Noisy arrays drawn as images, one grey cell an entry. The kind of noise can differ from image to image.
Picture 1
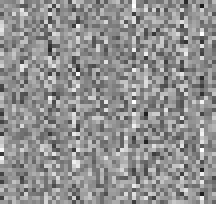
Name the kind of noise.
columns of uneven size
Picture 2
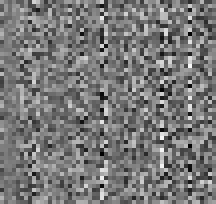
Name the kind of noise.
columns of uneven size
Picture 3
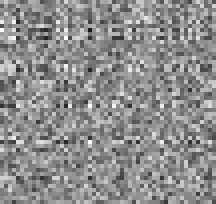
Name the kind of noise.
low rank plus noise
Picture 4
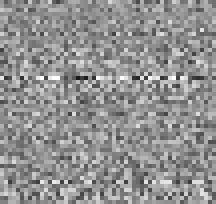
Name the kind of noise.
rows of uneven size
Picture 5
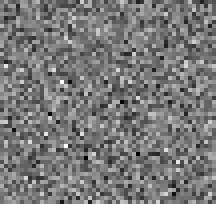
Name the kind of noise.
independent entries
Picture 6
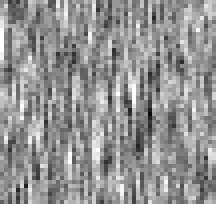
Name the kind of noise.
streaked along the columns
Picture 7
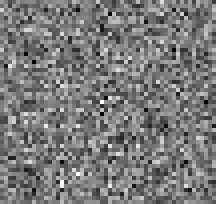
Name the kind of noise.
low rank plus noise
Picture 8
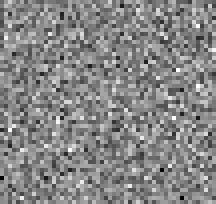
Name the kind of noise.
independent entries
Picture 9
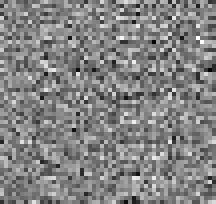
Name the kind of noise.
low rank plus noise
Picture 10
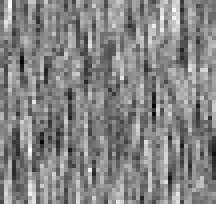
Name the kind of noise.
streaked along the columns
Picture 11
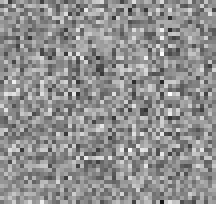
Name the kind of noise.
low rank plus noise
